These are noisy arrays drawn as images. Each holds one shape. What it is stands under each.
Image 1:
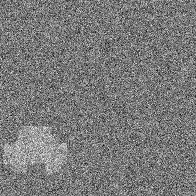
car
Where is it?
bottom left
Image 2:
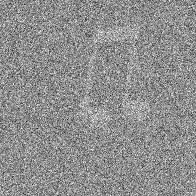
pair of musical notes
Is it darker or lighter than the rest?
lighter
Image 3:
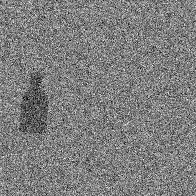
bottle
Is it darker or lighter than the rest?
darker
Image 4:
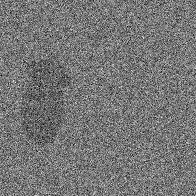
footprint
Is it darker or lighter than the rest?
darker
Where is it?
middle left
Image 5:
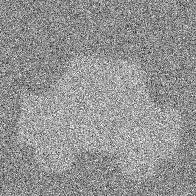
car
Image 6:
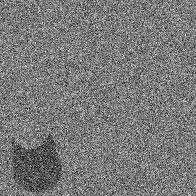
cat's head
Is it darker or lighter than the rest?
darker
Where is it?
bottom left
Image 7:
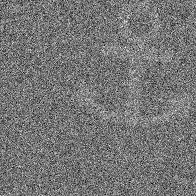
anchor
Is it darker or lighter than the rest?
lighter
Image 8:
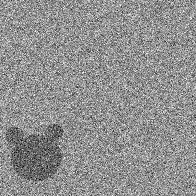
bear's head
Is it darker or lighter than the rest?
darker
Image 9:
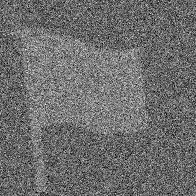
flag
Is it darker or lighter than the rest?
lighter
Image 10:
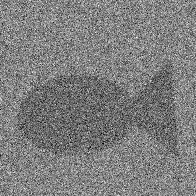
fish
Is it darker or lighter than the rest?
darker
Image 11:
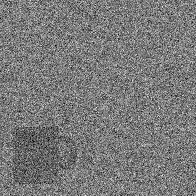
cup
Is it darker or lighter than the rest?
darker
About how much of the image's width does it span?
a third
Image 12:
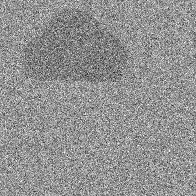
cloud
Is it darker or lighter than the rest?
darker
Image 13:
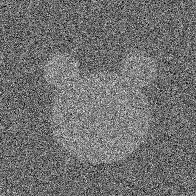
bear's head
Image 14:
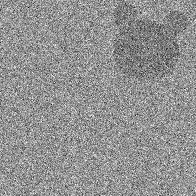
bear's head
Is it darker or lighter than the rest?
darker
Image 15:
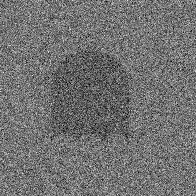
ghost
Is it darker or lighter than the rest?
darker
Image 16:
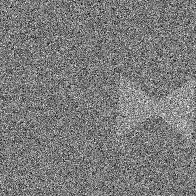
bow tie
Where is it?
middle right
